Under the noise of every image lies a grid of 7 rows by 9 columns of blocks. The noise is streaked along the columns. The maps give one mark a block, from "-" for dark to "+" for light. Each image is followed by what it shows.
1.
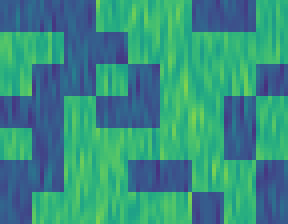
- - - + + + - - +
+ + - - + + + + +
+ - - + - + + + -
- - + - - + + - +
+ - + + + + + - +
- - + + - - + + -
- + + + + + - + -
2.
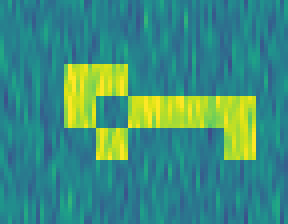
- - - - - - - - -
- - - - - - - - -
- - + + - - - - -
- - + - + + + + -
- - - + - - - + -
- - - - - - - - -
- - - - - - - - -
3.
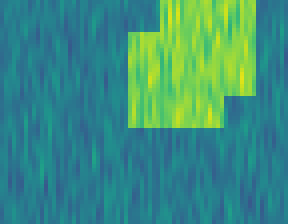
- - - - - + + + -
- - - - + + + + -
- - - - + + + + -
- - - - + + + - -
- - - - - - - - -
- - - - - - - - -
- - - - - - - - -
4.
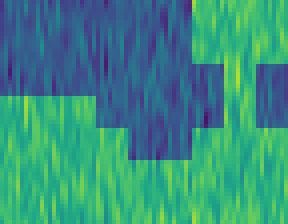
- - - - - - + + +
- - - - - - + + +
- - - - - - - + -
+ + + - - - - + -
+ + + + - - + + +
+ + + + + + + + +
+ + + + + + + + +
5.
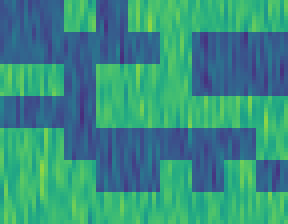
- - + - + + + + +
- - - - - + - - -
+ + - + + + - - -
- - - + + + + + +
+ + - - - - - - +
+ + + - - + - + -
+ + + + + + + + +
